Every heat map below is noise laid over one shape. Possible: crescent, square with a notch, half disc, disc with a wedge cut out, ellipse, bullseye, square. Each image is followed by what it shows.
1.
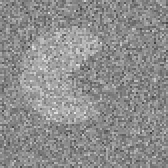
disc with a wedge cut out
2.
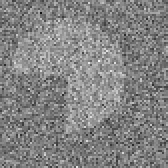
disc with a wedge cut out
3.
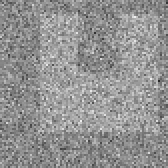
square with a notch
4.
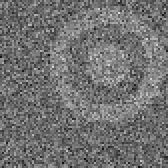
bullseye
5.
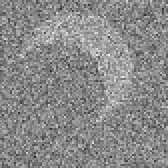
crescent
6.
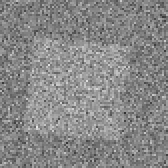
square
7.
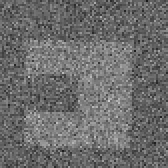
square with a notch
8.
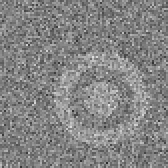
bullseye
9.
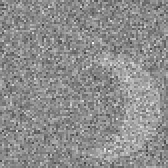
crescent
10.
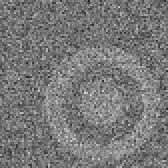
bullseye
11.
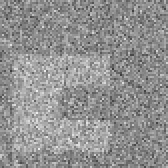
square with a notch
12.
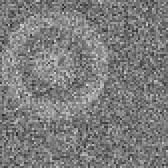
bullseye
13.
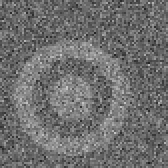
bullseye
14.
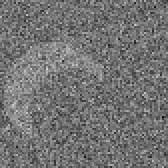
crescent
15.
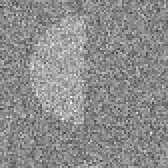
half disc
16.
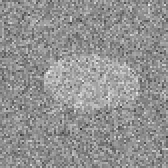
ellipse
